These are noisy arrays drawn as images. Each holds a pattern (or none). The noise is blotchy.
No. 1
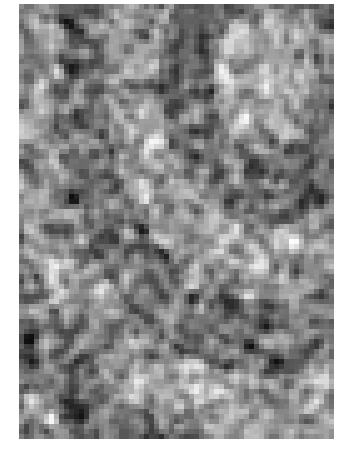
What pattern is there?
rings round one point
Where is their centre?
top right
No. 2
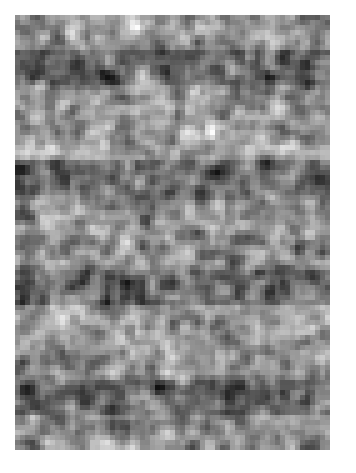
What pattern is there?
horizontal stripes
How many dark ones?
4
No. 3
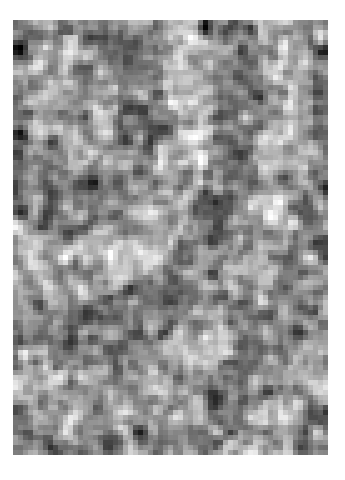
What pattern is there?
rings round one point
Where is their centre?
top left
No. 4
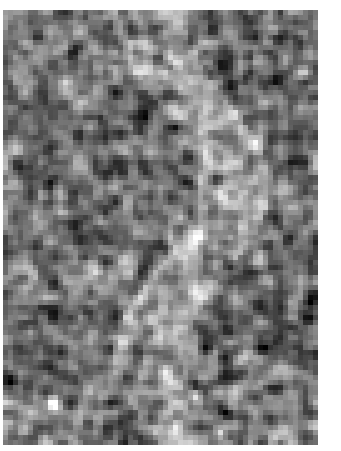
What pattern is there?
a wavy band
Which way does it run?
top to bottom
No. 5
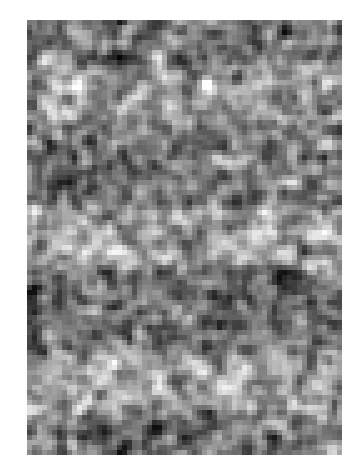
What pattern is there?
horizontal stripes
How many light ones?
3
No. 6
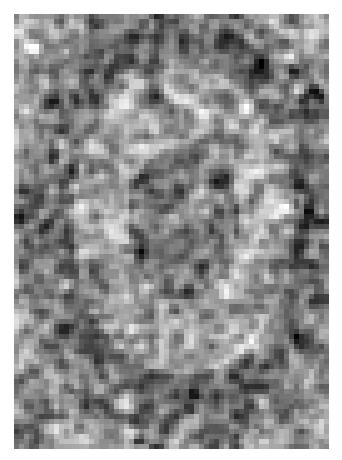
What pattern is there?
rings round one point
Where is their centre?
centre
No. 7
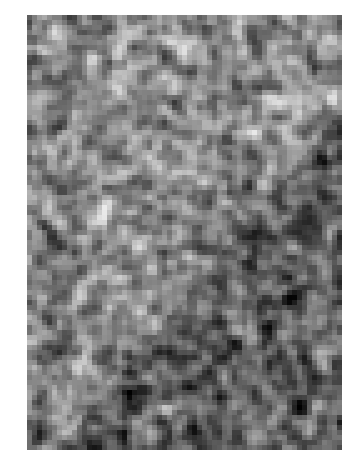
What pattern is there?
a sharp edge
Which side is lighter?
top left
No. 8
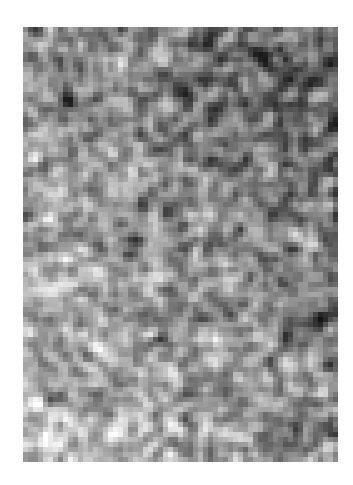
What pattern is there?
a smooth slope
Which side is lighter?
bottom left
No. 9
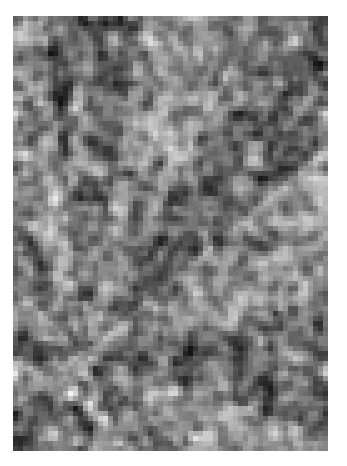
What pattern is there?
spokes from one point
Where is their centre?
bottom left
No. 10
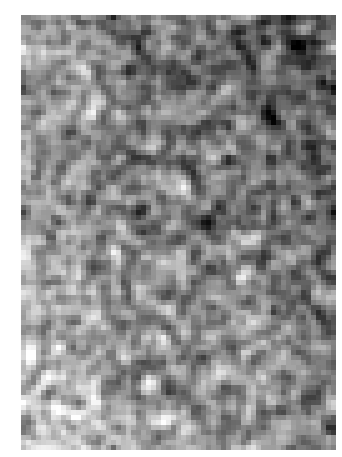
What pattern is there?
a smooth slope
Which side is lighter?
bottom left
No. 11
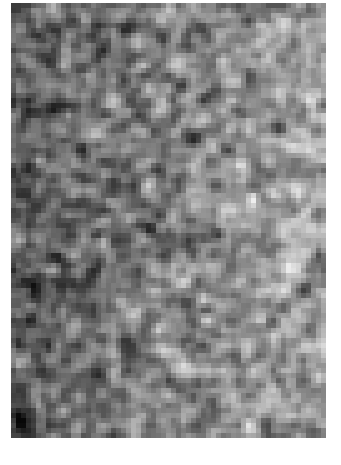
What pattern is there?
a smooth slope
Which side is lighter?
right
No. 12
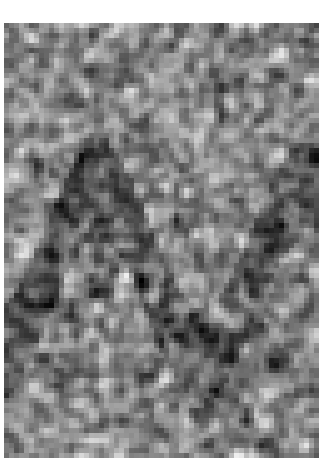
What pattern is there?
a wavy band
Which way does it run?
left to right
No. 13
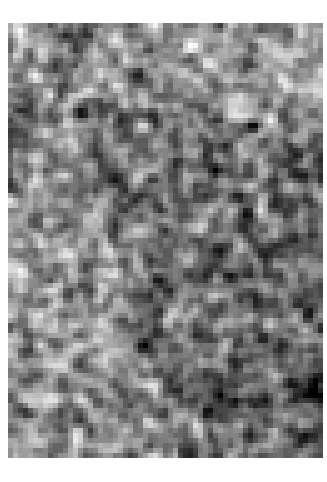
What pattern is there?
spokes from one point
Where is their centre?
top left
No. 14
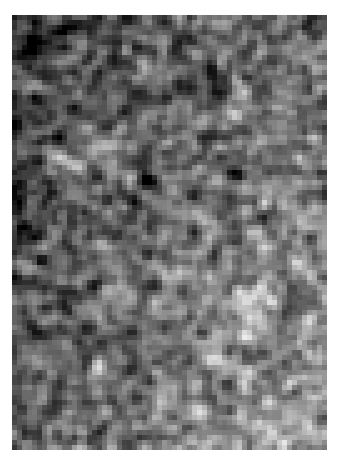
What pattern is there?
a smooth slope
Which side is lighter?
bottom right
